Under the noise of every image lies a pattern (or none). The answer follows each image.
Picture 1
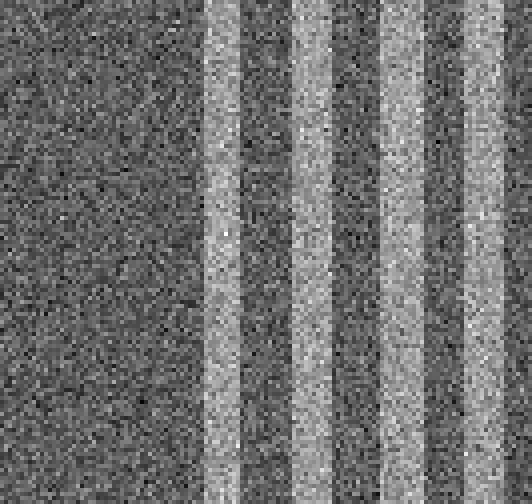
bands of columns
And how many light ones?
4
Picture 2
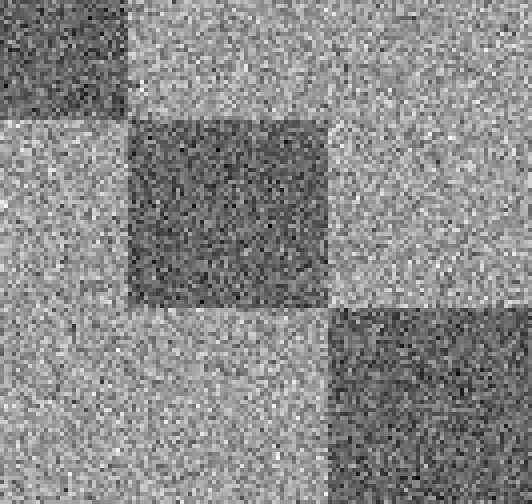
blocks along the diagonal
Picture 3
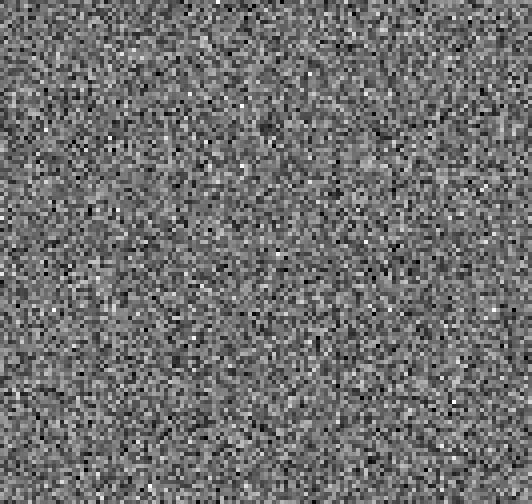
only noise
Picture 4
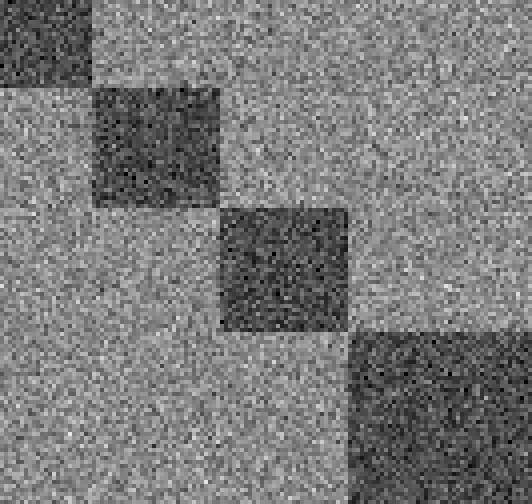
blocks along the diagonal
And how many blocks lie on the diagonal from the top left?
4
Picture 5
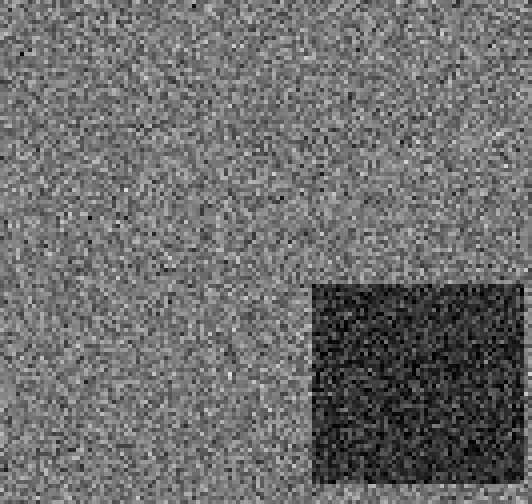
one block
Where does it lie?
bottom right
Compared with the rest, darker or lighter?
darker
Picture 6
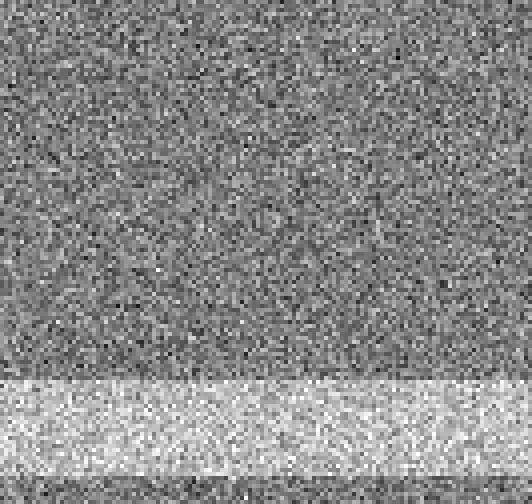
one band of rows
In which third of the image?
bottom
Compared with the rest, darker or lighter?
lighter
